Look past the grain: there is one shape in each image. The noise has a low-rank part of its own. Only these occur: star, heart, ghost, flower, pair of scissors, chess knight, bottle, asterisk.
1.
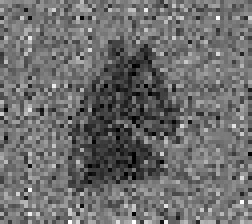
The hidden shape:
chess knight
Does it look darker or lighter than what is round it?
darker
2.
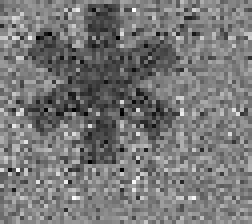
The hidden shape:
asterisk
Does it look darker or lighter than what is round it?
darker
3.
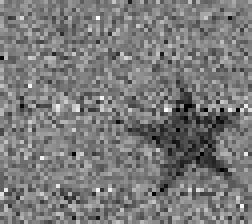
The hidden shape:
star
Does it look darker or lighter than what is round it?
darker
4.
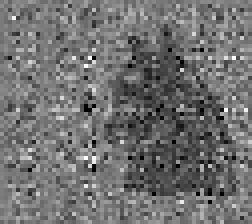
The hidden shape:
chess knight
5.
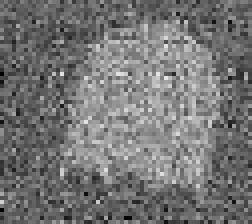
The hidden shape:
ghost
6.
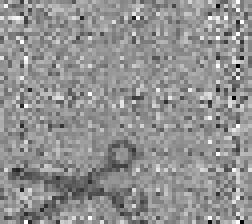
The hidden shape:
pair of scissors
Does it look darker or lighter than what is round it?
darker
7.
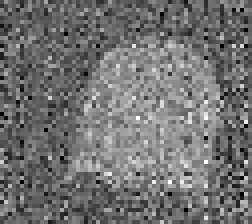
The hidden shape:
ghost
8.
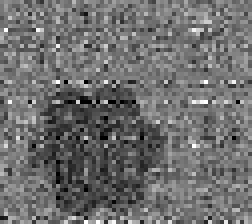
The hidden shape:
flower
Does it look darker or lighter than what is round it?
darker
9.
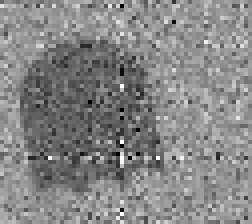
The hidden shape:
ghost
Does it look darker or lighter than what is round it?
darker
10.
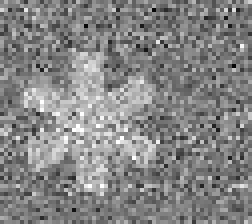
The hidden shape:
asterisk
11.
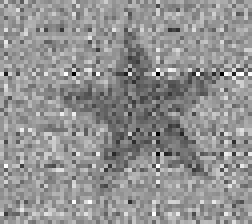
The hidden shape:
star
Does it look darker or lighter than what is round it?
darker
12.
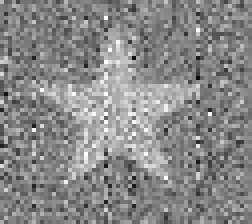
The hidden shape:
star
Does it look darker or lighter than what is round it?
lighter
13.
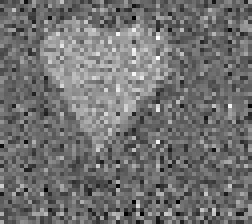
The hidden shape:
heart
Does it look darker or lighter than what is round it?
lighter
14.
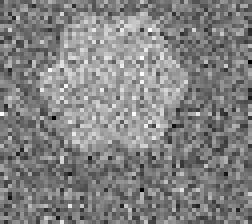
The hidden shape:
flower
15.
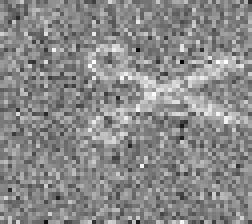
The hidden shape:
pair of scissors
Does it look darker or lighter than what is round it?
lighter
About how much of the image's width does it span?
two thirds
